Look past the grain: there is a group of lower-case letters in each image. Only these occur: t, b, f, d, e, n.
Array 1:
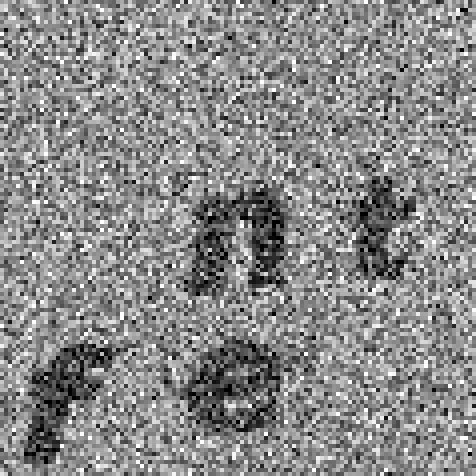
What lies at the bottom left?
f
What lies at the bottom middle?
e
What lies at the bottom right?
nothing
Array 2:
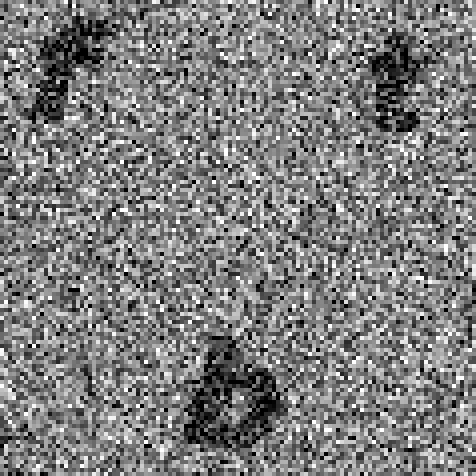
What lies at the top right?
t
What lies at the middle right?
nothing
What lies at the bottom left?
nothing
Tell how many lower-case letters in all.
3
